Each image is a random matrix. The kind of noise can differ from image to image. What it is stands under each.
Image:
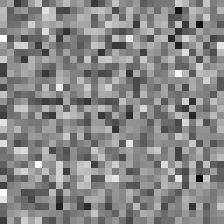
low rank plus noise
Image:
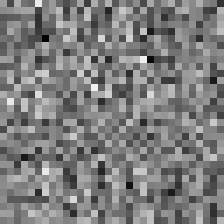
low rank plus noise
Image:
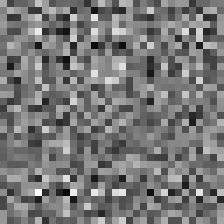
low rank plus noise
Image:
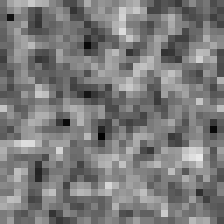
blotchy
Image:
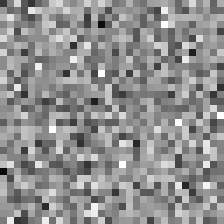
independent entries
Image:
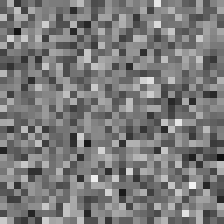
independent entries
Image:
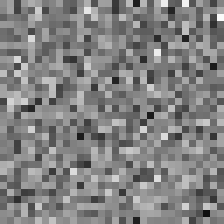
independent entries
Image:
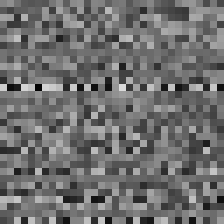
rows of uneven size
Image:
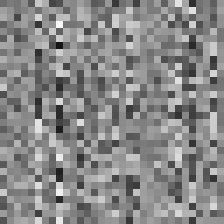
columns of uneven size
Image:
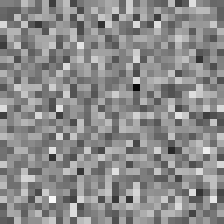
low rank plus noise
